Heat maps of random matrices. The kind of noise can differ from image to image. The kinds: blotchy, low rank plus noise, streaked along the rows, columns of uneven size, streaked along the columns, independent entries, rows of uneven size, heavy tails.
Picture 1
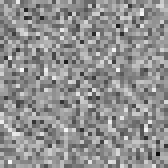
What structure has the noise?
independent entries
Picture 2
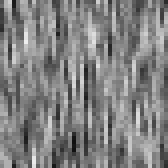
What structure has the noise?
streaked along the columns
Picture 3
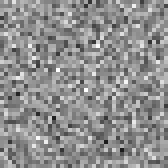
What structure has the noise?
independent entries
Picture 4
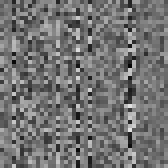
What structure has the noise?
columns of uneven size
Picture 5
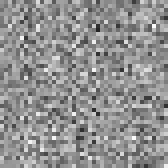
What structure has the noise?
low rank plus noise
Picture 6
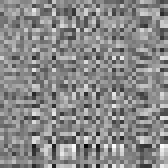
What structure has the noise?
low rank plus noise
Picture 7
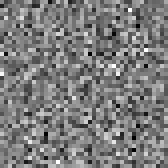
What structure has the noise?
low rank plus noise
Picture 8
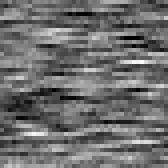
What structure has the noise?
streaked along the rows
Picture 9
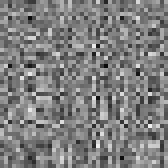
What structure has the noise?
low rank plus noise
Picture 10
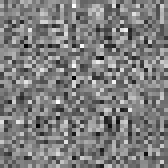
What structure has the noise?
low rank plus noise
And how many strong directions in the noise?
three or four
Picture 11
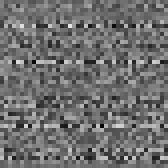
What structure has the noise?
rows of uneven size
